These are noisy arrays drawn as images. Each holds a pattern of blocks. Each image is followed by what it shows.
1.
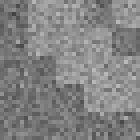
mirrored about the diagonal from the bottom left
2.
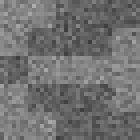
top and bottom mirror each other
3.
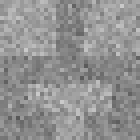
left and right mirror each other
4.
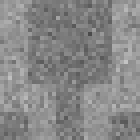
left and right mirror each other
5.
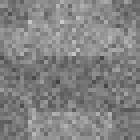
left and right mirror each other
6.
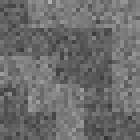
mirrored about the diagonal from the bottom left
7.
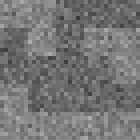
no symmetry
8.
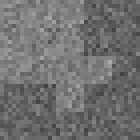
mirrored about the diagonal from the top left
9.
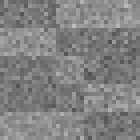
the same after a half turn
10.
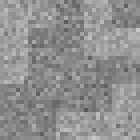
mirrored about the diagonal from the bottom left
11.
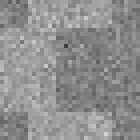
top and bottom mirror each other
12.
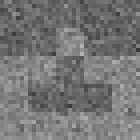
left and right mirror each other
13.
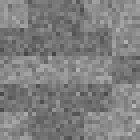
top and bottom mirror each other
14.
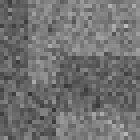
no symmetry
